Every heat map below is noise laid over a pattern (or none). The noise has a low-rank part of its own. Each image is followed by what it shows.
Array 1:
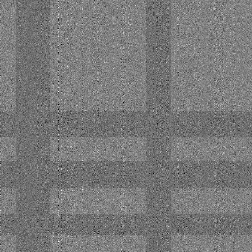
bands of rows crossing bands of columns
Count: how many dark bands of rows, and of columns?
3 and 2
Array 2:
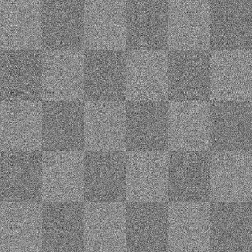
a checkerboard
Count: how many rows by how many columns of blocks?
5 by 6
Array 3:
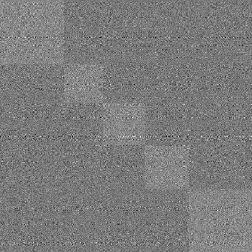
blocks along the diagonal
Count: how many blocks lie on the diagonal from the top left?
5
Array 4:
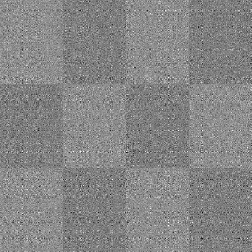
a checkerboard
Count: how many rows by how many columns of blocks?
3 by 4
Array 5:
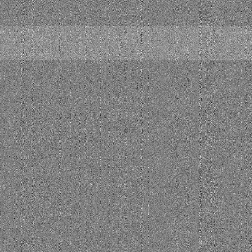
one band of rows
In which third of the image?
top
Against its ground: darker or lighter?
lighter
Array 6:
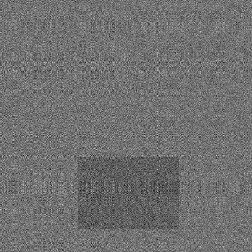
one block
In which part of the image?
bottom middle
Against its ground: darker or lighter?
darker
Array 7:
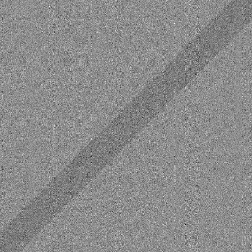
a diagonal band
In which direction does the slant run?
bottom left to top right
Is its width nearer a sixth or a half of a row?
a sixth
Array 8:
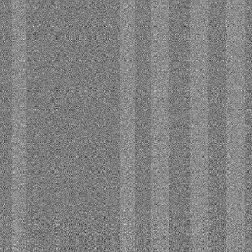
bands of columns
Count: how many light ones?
5
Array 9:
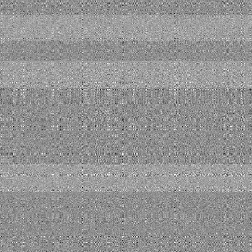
bands of rows
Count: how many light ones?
3
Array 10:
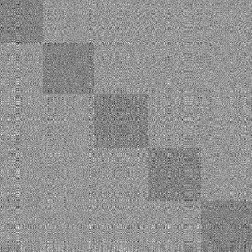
blocks along the diagonal
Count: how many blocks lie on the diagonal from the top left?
5
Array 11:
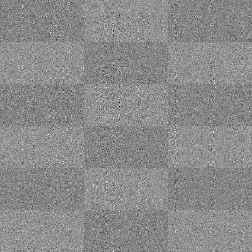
a checkerboard
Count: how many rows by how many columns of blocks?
6 by 3
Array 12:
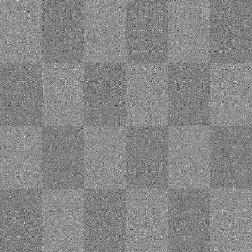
a checkerboard
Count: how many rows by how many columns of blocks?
4 by 6
